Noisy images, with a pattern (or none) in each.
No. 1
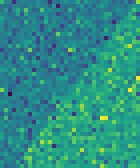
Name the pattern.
a sharp edge
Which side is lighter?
bottom right
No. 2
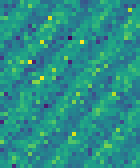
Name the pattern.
diagonal stripes
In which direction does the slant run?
bottom left to top right
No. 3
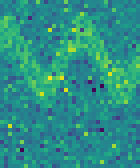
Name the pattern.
a wavy band
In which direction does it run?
left to right
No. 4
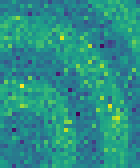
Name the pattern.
rings round one point
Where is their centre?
bottom left
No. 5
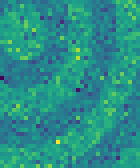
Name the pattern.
rings round one point
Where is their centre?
top left
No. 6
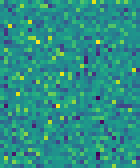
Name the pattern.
only noise
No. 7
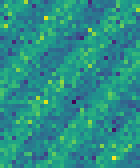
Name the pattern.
diagonal stripes
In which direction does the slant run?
bottom left to top right
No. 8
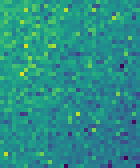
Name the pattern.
a smooth slope
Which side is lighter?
top left
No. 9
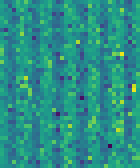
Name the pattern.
vertical stripes
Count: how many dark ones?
6
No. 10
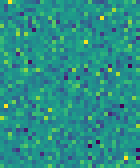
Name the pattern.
only noise
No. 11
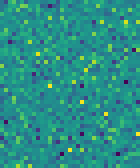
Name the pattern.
only noise
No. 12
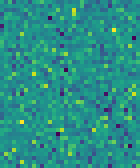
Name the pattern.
only noise
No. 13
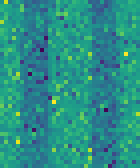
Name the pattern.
vertical stripes
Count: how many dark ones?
2
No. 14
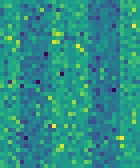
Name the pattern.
vertical stripes
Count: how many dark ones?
2
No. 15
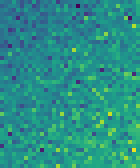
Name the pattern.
a smooth slope
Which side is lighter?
bottom right
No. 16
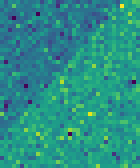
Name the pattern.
a sharp edge
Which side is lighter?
bottom right
